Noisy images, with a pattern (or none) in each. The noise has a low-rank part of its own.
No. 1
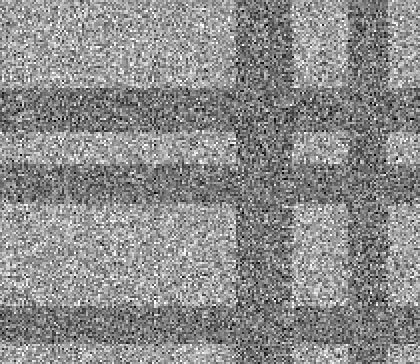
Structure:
bands of rows crossing bands of columns
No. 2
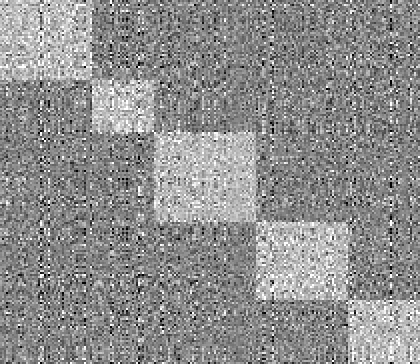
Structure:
blocks along the diagonal
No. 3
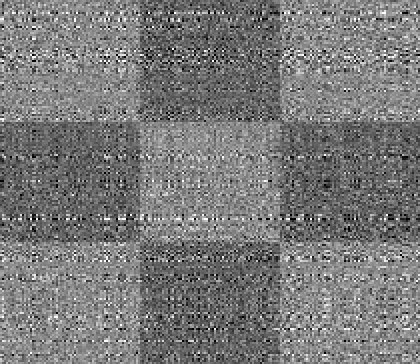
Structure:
a checkerboard
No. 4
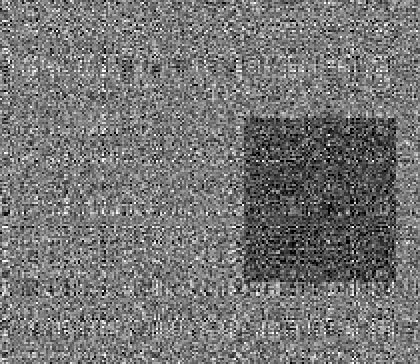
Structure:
one block
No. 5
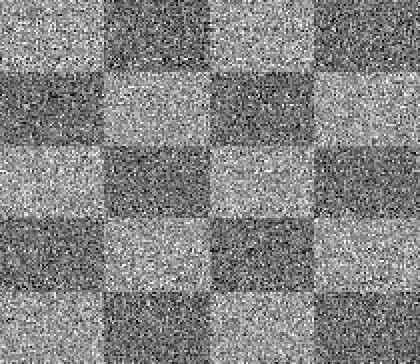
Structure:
a checkerboard
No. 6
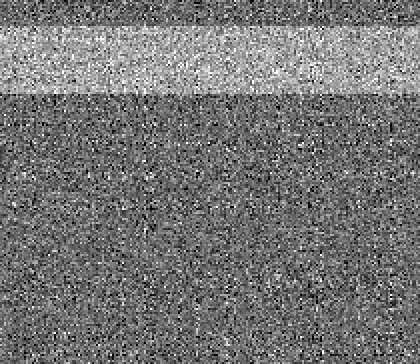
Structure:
one band of rows
